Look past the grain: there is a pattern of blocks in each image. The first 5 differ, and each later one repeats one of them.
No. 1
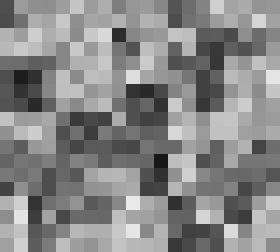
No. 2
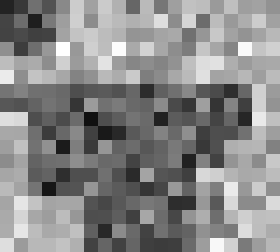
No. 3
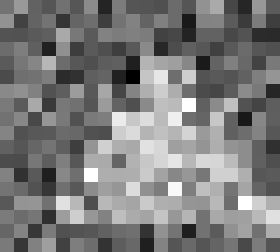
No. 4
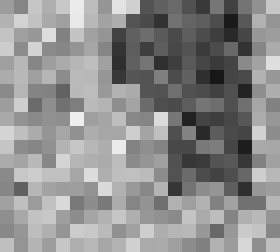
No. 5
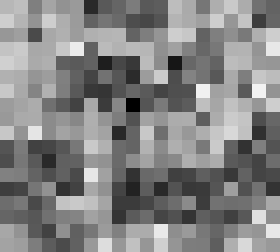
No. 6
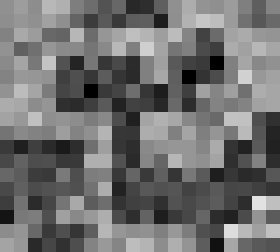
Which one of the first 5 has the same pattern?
5
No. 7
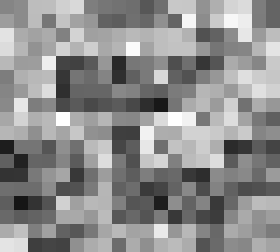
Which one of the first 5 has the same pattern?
5
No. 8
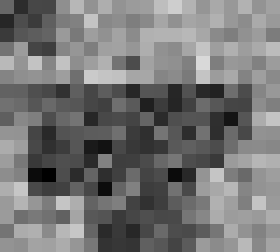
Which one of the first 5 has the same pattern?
2
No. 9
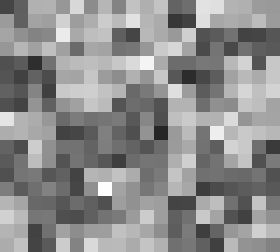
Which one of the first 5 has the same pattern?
1
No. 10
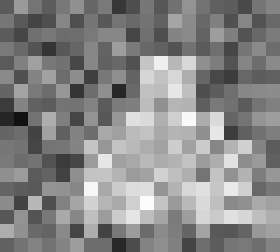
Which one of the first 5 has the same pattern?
3
